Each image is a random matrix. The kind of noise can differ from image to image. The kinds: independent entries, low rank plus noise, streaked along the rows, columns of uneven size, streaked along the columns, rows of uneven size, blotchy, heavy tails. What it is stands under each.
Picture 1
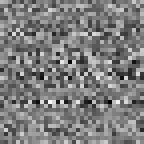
rows of uneven size
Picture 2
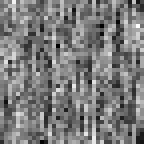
streaked along the columns
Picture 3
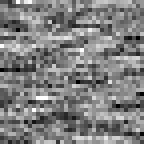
streaked along the rows
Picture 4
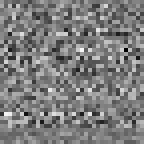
rows of uneven size
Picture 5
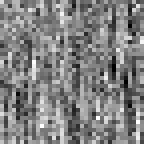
streaked along the columns
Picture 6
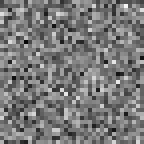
independent entries
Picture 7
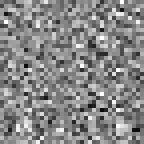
low rank plus noise
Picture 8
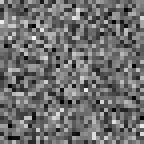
independent entries
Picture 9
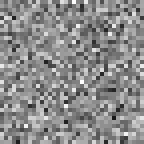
independent entries
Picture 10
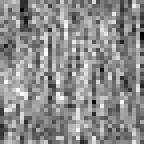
streaked along the columns
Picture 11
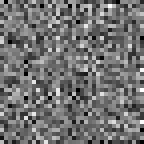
low rank plus noise
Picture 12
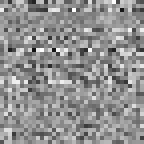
rows of uneven size
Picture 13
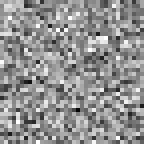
low rank plus noise
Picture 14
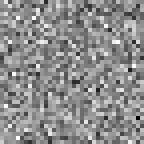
independent entries
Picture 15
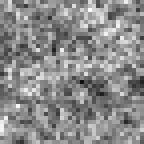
blotchy
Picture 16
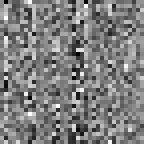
columns of uneven size
